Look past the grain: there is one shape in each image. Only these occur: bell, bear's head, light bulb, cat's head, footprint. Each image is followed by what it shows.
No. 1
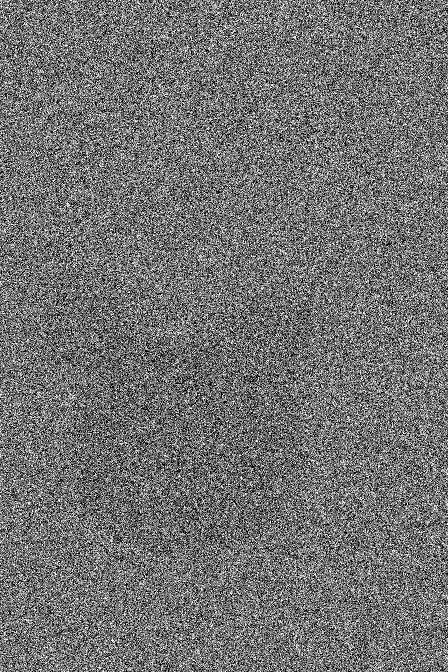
bear's head
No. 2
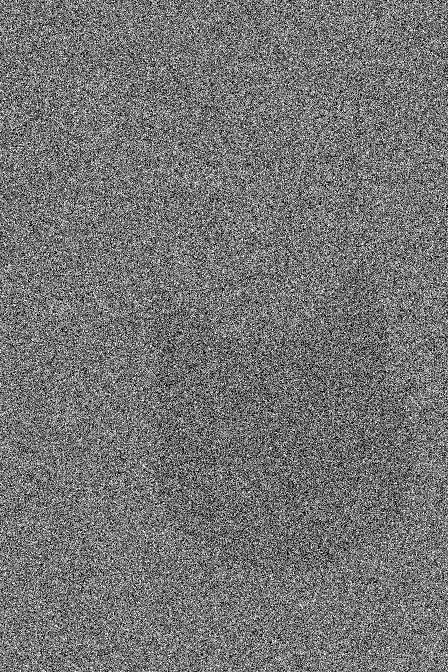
cat's head
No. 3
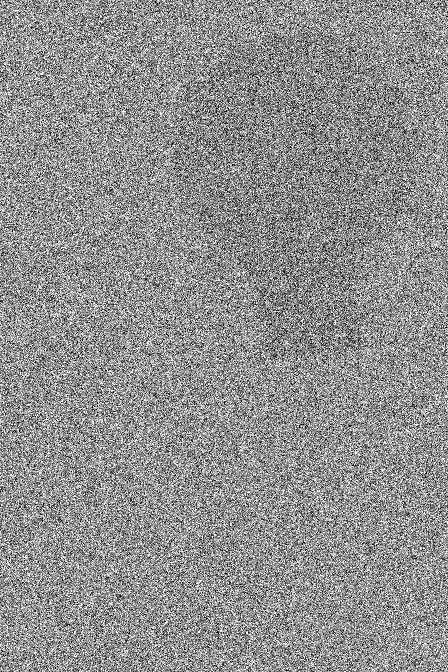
light bulb
